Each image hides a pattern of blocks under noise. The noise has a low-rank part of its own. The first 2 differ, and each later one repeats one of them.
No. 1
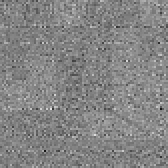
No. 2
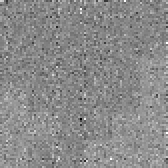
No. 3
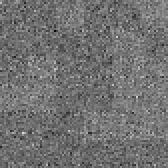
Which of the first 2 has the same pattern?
1
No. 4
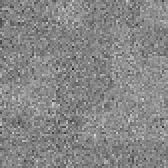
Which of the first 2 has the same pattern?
1
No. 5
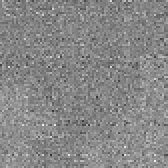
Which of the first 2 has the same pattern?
2
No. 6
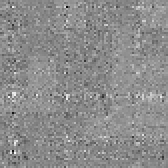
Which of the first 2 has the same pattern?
1
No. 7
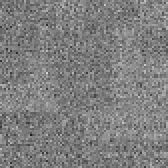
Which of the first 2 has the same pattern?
1
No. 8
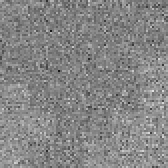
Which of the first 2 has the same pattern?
2
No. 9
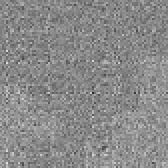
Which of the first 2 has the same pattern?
2
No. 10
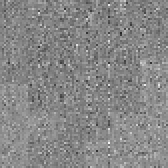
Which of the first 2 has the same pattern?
2
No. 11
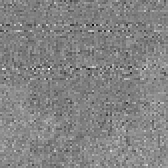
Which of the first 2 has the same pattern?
2
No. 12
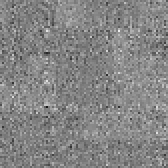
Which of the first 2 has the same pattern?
1
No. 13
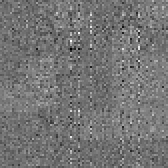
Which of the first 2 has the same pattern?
1
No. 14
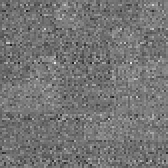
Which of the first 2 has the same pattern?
1
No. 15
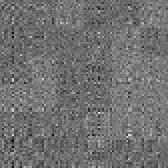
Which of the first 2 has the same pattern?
1
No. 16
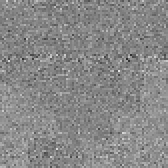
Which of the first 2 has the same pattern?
2
